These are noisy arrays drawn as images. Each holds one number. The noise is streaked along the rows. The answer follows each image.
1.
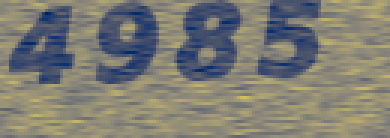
4985
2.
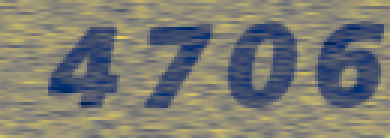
4706
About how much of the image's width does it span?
nearly all
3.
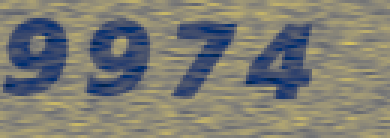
9974
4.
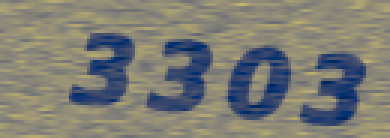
3303
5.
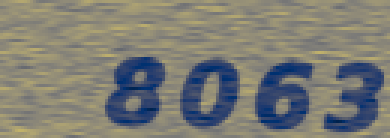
8063
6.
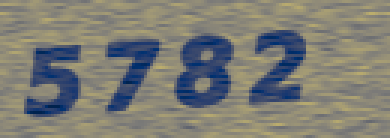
5782
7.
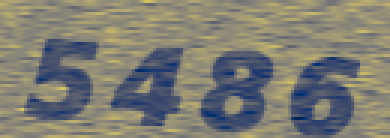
5486
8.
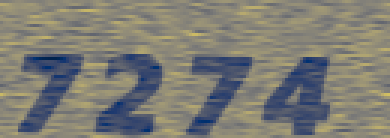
7274
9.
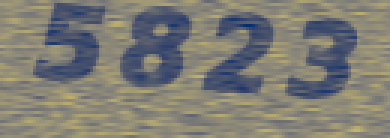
5823
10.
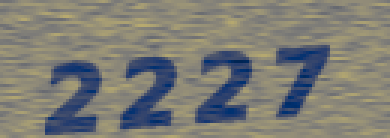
2227
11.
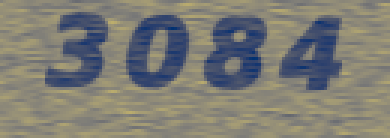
3084
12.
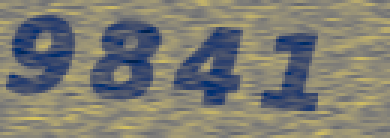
9841
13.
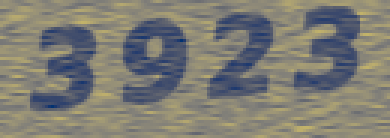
3923
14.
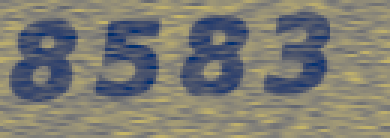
8583
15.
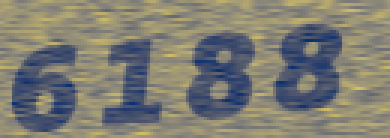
6188
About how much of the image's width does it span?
nearly all
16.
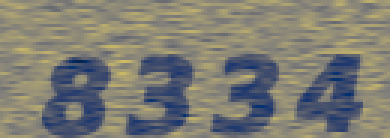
8334
